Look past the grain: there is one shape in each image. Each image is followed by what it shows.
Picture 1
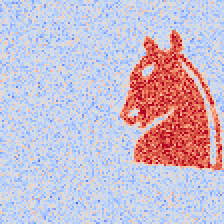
chess knight
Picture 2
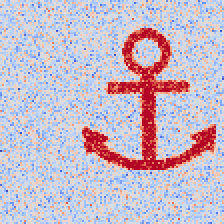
anchor
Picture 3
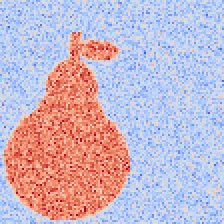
pear
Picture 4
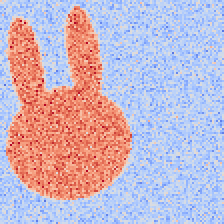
rabbit's head
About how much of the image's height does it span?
nearly all
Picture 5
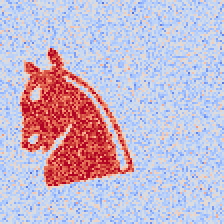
chess knight
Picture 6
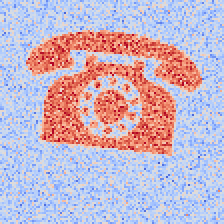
telephone
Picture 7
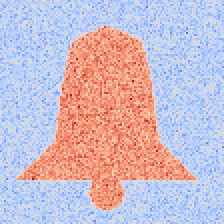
bell
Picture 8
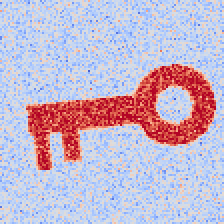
key
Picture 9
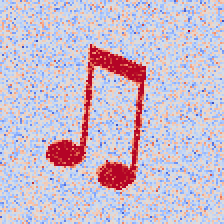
pair of musical notes
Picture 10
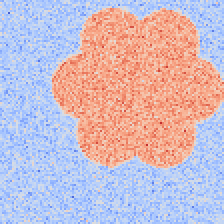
flower
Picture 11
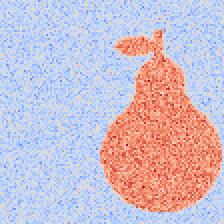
pear
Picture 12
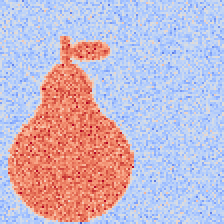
pear
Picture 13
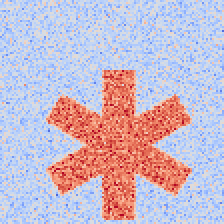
asterisk
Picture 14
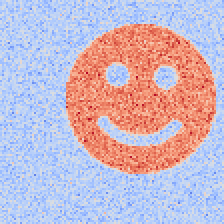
smiling face
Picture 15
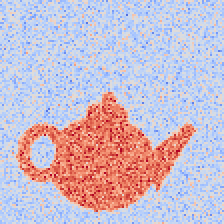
teapot
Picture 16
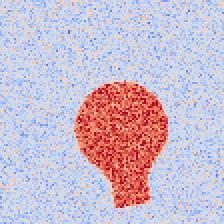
light bulb
